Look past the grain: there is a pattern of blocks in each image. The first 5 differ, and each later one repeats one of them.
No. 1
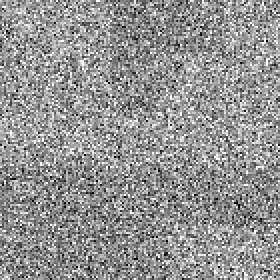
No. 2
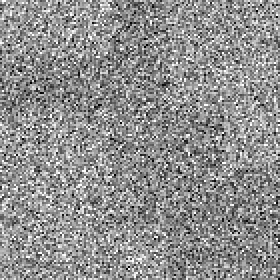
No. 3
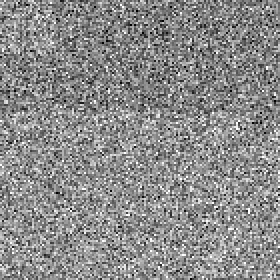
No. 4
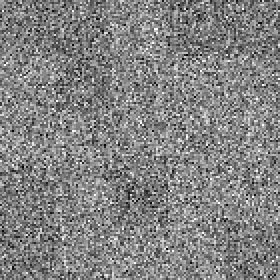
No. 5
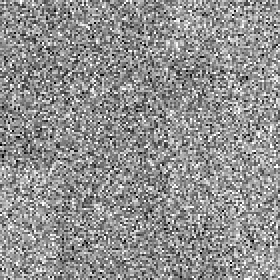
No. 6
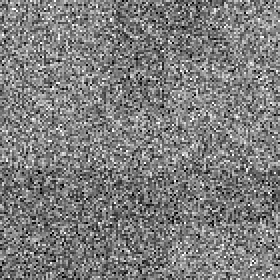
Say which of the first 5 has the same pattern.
1
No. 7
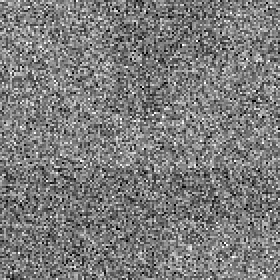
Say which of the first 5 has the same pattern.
1
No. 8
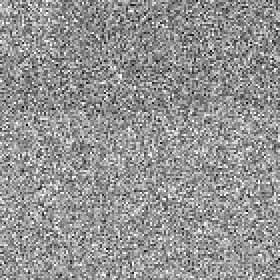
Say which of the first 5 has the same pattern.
3
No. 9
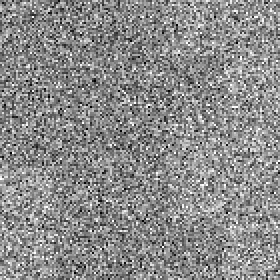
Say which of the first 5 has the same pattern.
5
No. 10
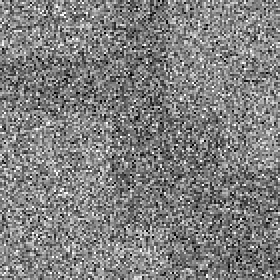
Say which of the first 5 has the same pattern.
2
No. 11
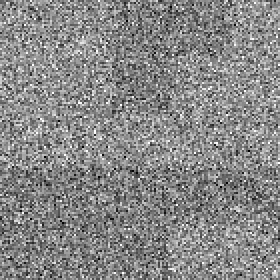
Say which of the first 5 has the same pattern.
1
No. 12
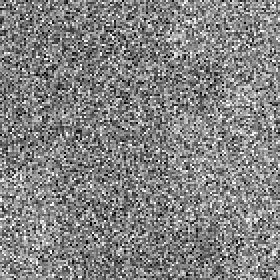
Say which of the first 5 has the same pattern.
5
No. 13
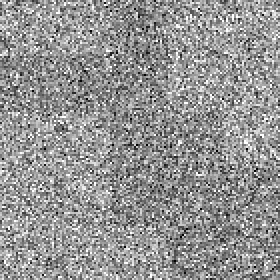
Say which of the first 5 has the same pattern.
2
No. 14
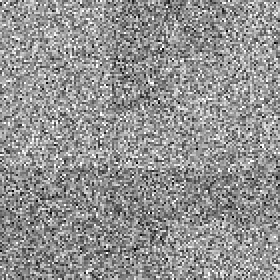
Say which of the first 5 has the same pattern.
1
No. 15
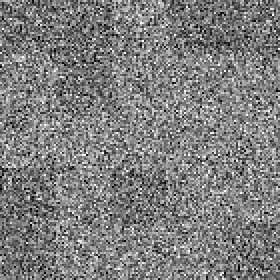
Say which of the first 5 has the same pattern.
4
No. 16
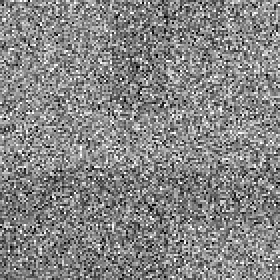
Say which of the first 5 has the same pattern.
1
